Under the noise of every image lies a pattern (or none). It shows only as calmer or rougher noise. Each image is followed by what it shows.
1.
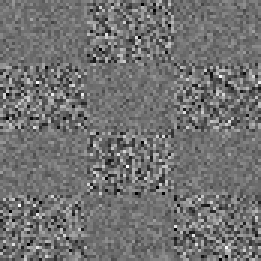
a checkerboard
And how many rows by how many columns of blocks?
4 by 3
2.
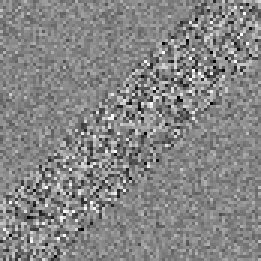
a diagonal band
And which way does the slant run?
bottom left to top right
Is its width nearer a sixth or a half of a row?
a half
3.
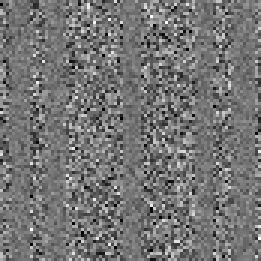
bands of columns
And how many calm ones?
5
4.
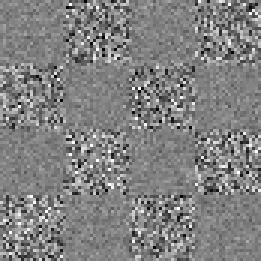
a checkerboard
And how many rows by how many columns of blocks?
4 by 4
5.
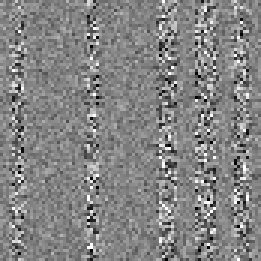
bands of columns
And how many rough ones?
5
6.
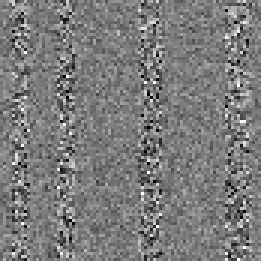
bands of columns
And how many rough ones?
4
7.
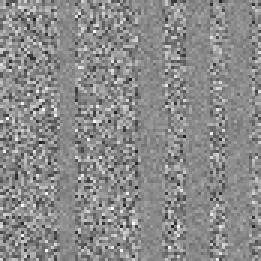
bands of columns
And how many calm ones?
4
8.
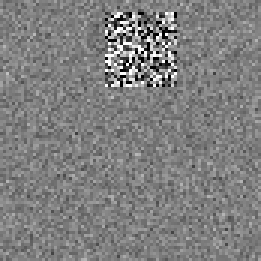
one block
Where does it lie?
top middle
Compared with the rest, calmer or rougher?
rougher
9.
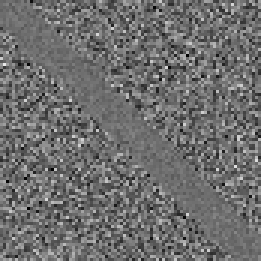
a diagonal band
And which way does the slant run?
top left to bottom right
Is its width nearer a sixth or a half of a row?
a sixth
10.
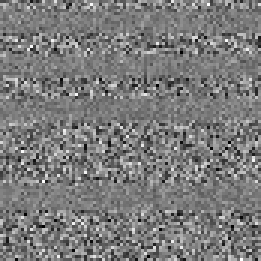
bands of rows
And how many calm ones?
4
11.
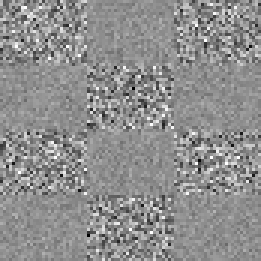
a checkerboard
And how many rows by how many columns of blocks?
4 by 3
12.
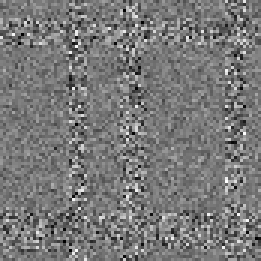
bands of rows crossing bands of columns
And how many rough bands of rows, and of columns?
2 and 3
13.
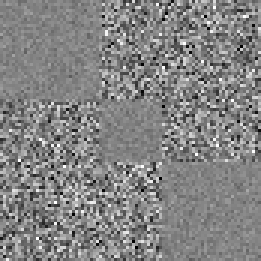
blocks along the diagonal
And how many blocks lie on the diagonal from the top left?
3
